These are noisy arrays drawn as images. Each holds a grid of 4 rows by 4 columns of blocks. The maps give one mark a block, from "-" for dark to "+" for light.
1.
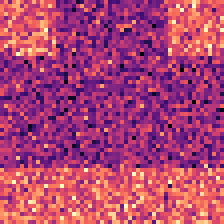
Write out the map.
+ - - +
- - - -
- - - -
+ + + +
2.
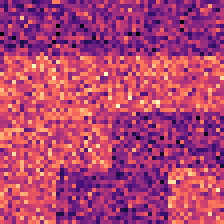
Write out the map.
- - - -
+ + + +
+ + - -
+ - - +
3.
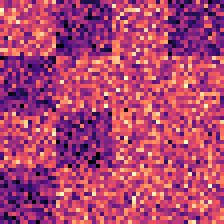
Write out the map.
+ - + -
- + + +
+ - + +
- + + +
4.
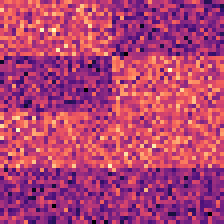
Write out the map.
+ + - -
- - + +
+ + + +
- - - -
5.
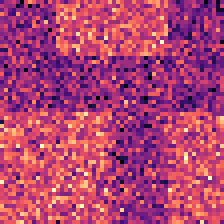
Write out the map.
- + + -
- - - -
+ + - +
+ + - +
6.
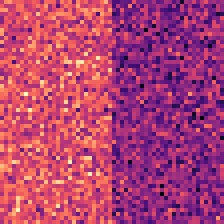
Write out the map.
+ + - -
+ + - -
+ + - -
+ + - -
